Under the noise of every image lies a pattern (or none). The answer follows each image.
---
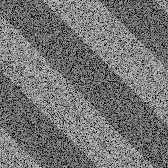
diagonal stripes
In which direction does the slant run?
top left to bottom right
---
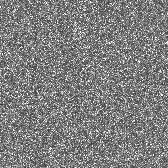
only noise
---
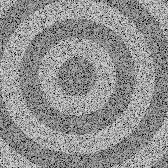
rings round one point
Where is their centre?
centre
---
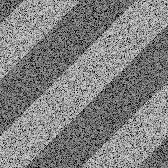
diagonal stripes
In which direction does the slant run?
bottom left to top right
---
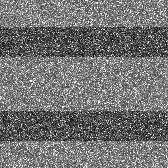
horizontal stripes
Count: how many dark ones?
2
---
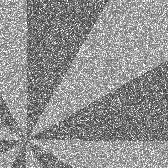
spokes from one point
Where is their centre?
bottom left
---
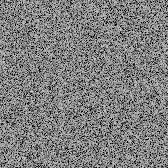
only noise
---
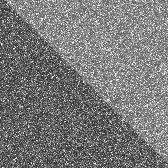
a sharp edge
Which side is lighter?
top right
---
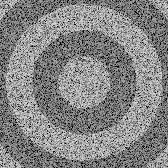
rings round one point
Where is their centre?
centre
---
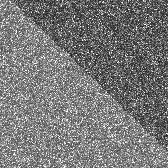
a sharp edge
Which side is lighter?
bottom left
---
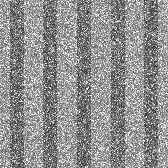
vertical stripes
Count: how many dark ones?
5
